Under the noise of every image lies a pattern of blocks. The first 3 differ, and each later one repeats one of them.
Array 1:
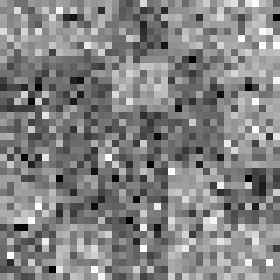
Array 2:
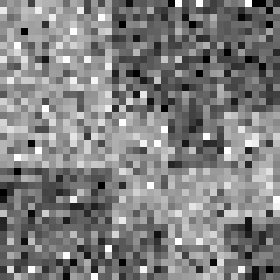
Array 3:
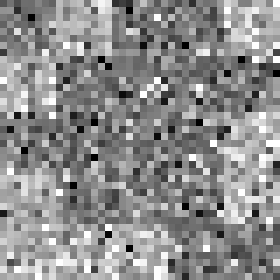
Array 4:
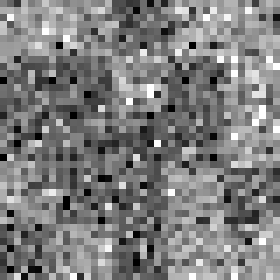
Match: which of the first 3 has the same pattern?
1
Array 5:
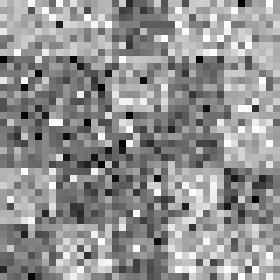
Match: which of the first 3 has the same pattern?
1
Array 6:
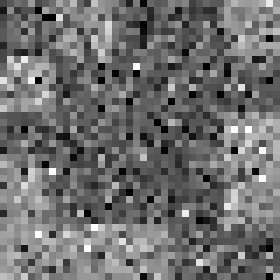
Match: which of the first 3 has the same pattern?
3
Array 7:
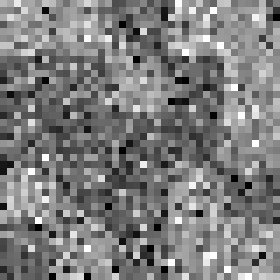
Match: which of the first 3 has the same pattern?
1
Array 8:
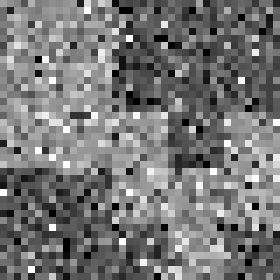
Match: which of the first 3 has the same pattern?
2
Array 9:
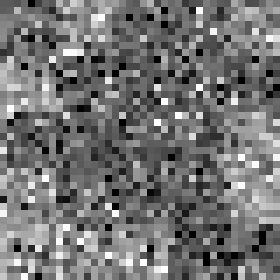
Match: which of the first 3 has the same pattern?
3
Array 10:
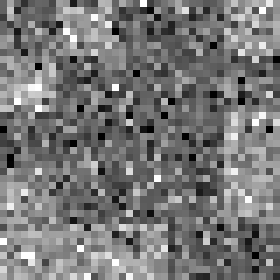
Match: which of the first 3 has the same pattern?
3
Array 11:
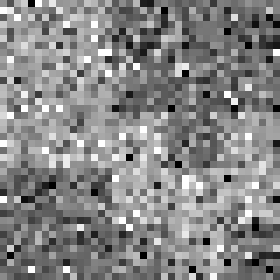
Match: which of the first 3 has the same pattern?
2
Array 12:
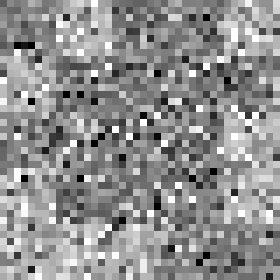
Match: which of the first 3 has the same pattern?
3
